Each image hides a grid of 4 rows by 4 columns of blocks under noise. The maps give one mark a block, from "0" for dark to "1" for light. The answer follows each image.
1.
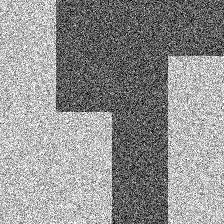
1 0 0 0
1 0 0 1
1 1 0 1
1 1 0 1
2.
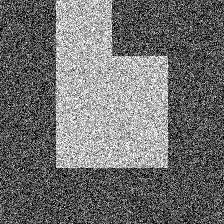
0 1 0 0
0 1 1 0
0 1 1 0
0 0 0 0
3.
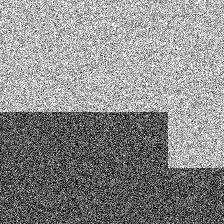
1 1 1 1
1 1 1 1
0 0 0 1
0 0 0 0
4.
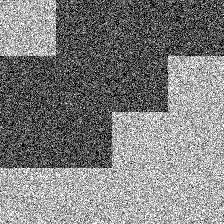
1 0 0 0
0 0 0 1
0 0 1 1
1 1 1 1
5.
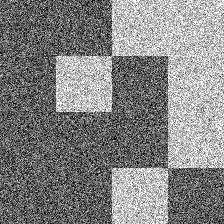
0 0 1 1
0 1 0 1
0 0 0 1
0 0 1 0
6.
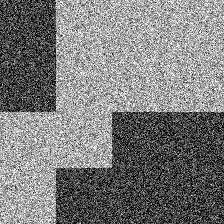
0 1 1 1
0 1 1 1
1 1 0 0
1 0 0 0
